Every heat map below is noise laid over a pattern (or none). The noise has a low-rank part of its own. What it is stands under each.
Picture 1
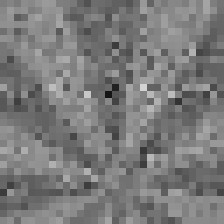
spokes from one point
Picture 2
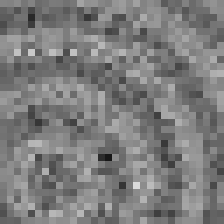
rings round one point
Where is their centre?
bottom left
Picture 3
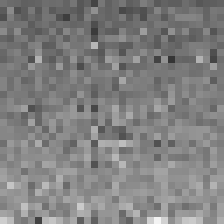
a smooth slope
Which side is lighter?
bottom
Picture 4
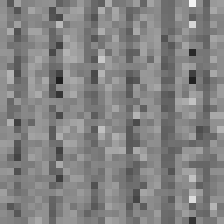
vertical stripes
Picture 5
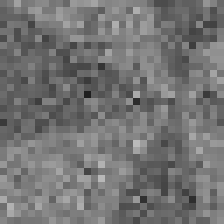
spokes from one point
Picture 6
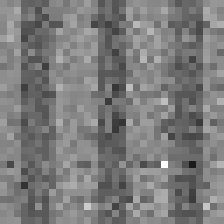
vertical stripes
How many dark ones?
3
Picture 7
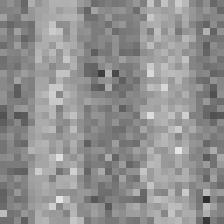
vertical stripes
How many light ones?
2
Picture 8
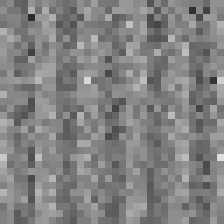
vertical stripes
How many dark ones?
5
